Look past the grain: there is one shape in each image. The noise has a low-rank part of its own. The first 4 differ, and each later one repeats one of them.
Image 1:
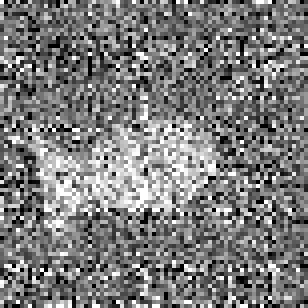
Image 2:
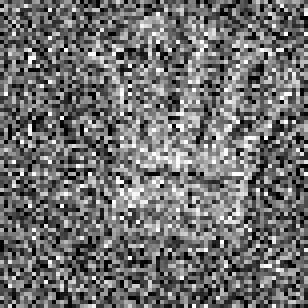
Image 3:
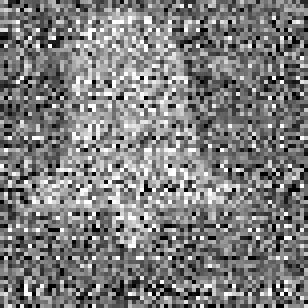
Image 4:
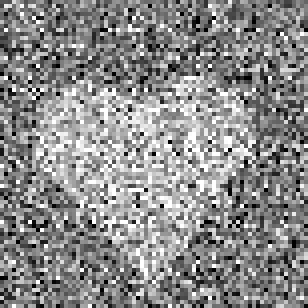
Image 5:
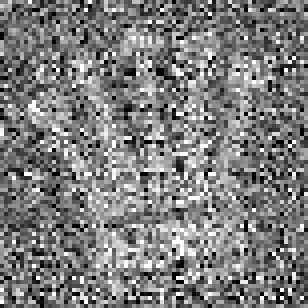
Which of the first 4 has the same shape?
2
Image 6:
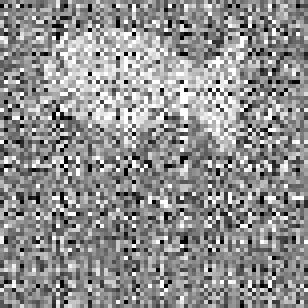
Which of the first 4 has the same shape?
1
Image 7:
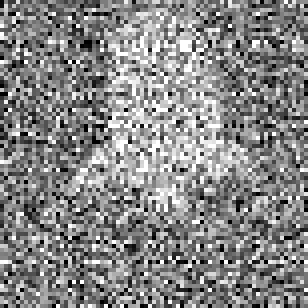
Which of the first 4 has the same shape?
3
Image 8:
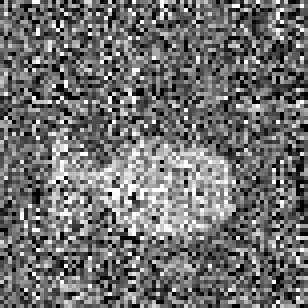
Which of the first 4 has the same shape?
1
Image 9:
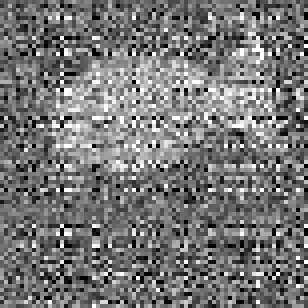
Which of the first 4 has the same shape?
1
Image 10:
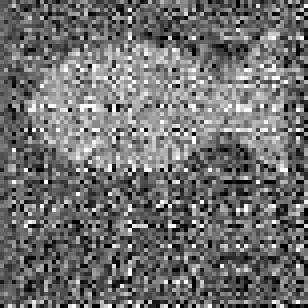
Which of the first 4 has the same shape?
1
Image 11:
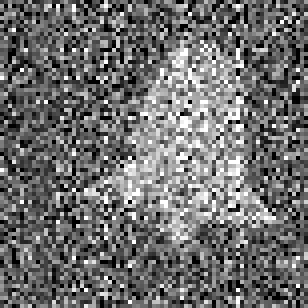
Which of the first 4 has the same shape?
3
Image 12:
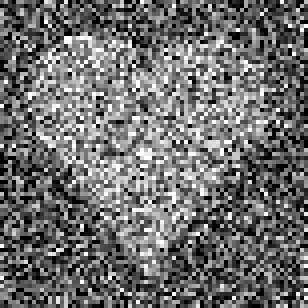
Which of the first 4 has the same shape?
4
